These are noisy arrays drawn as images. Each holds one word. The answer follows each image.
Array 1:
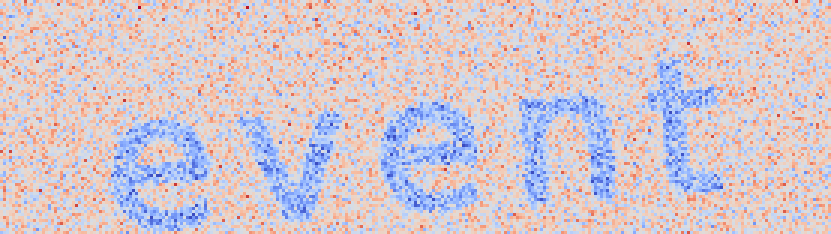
event
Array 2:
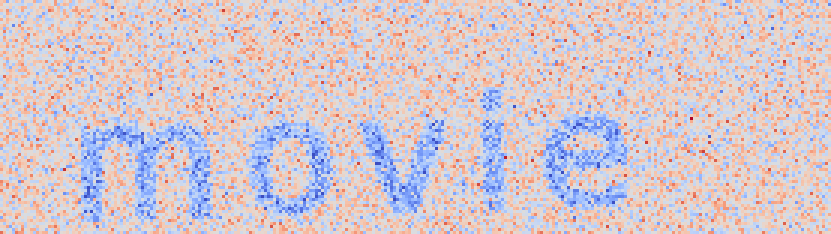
movie
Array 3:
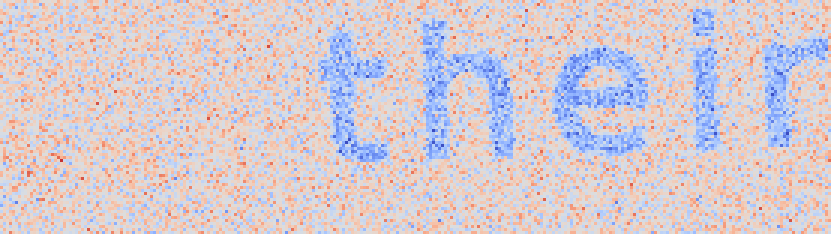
their
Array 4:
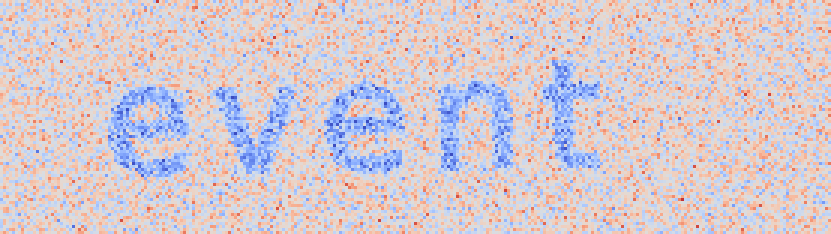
event
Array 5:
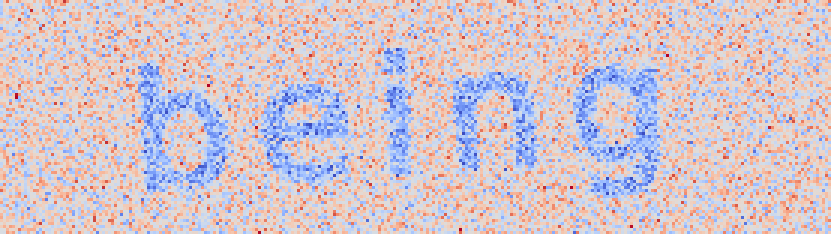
being
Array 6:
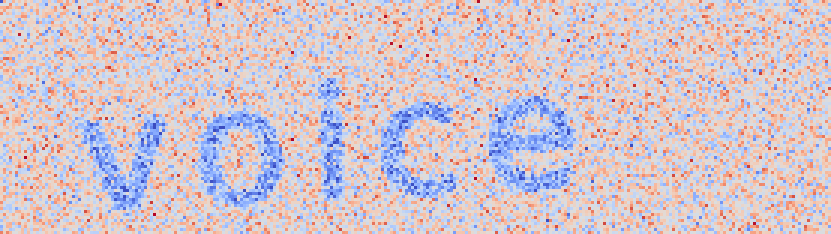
voice
